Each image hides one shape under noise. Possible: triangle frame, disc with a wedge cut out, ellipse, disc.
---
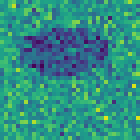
ellipse
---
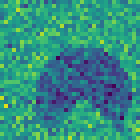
disc with a wedge cut out
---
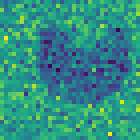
disc with a wedge cut out
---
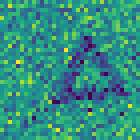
triangle frame
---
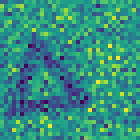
triangle frame
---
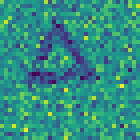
triangle frame
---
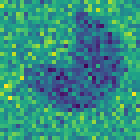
disc with a wedge cut out
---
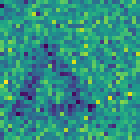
triangle frame
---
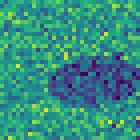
ellipse
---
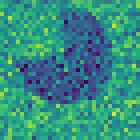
disc with a wedge cut out
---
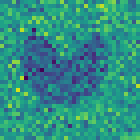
disc with a wedge cut out
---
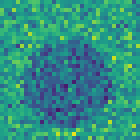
disc
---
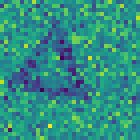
triangle frame
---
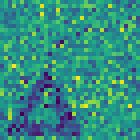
triangle frame
